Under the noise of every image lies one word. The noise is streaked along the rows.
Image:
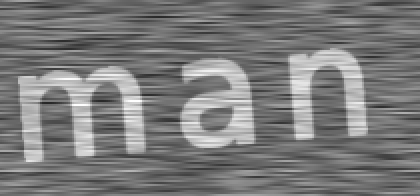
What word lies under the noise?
man
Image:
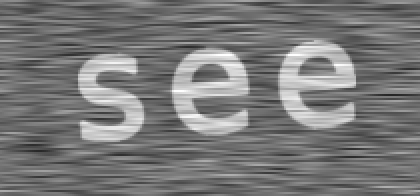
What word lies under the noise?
see
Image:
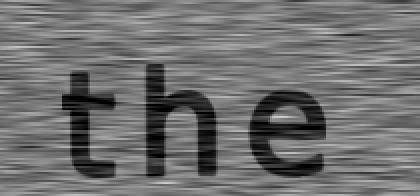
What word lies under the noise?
the
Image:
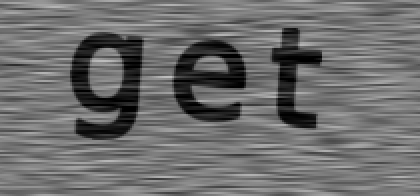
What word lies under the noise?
get
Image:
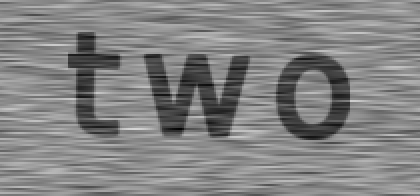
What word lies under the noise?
two
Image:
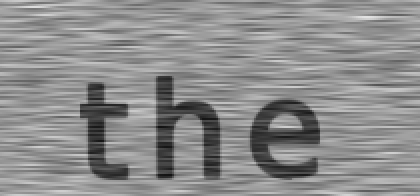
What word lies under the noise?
the
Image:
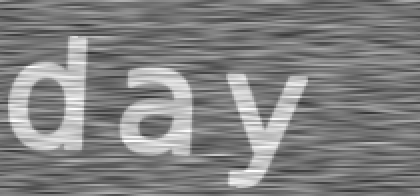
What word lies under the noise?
day
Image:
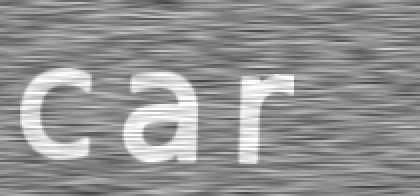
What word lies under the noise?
car
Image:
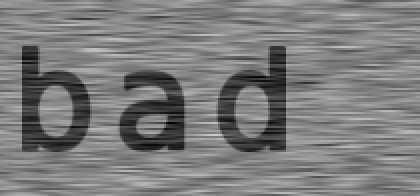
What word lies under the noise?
bad
